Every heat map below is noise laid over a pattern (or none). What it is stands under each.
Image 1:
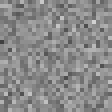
only noise
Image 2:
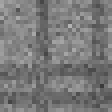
bands of rows crossing bands of columns
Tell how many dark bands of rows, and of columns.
2 and 2
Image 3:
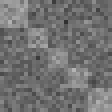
blocks along the diagonal
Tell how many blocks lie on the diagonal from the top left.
5
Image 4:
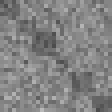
blocks along the diagonal
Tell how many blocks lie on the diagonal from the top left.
6
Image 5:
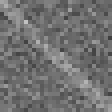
a diagonal band
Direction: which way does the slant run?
top left to bottom right
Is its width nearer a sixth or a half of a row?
a sixth
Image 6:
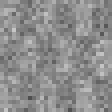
a checkerboard
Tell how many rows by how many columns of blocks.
3 by 6
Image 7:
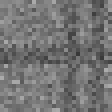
bands of rows crossing bands of columns
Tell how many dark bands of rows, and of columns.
1 and 2
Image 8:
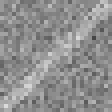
a diagonal band
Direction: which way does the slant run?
bottom left to top right
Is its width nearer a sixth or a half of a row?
a sixth
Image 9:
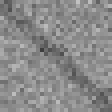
a diagonal band
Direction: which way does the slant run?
top left to bottom right
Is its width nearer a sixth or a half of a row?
a sixth
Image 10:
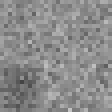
one block
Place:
bottom left
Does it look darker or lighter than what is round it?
darker
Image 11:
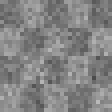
a checkerboard
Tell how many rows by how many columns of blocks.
4 by 5
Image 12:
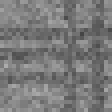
bands of rows crossing bands of columns
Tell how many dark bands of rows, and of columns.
3 and 2
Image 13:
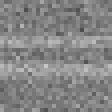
bands of rows
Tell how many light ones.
2
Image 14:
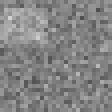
one block
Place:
top left
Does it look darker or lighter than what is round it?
lighter
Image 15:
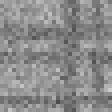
bands of rows crossing bands of columns
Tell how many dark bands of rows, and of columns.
3 and 2
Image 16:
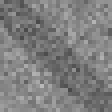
a diagonal band
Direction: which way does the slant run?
top left to bottom right
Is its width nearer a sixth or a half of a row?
a half
